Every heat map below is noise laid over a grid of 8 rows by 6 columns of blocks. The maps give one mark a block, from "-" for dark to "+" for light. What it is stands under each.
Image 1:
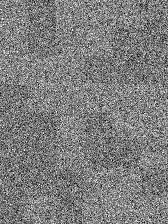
+-+++-
+-++--
+++---
-+++++
--+-++
--+--+
---++-
-+-+++
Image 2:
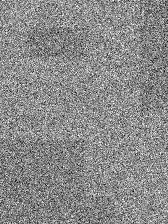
+++++-
+--++-
+++++-
+++++-
++++++
---+++
---+++
----++
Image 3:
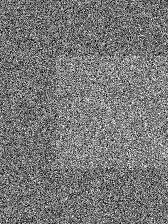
------
------
--++++
--++++
--++++
--++++
------
------
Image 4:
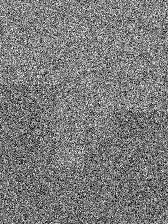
++++++
++++++
++++++
--++++
--++--
--+---
------
------
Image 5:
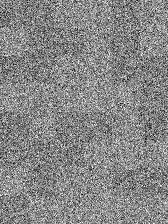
--++-+
+--+-+
--++--
+++++-
-+--+-
---+++
+-++--
-+++++
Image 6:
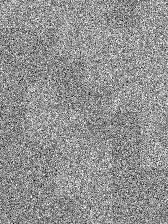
++++-+
--++++
---+++
-+--++
-++--+
--++-+
--++--
---+--
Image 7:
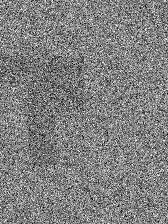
++++++
++++++
---+++
+--+++
+-++++
+-++++
++++++
++++++
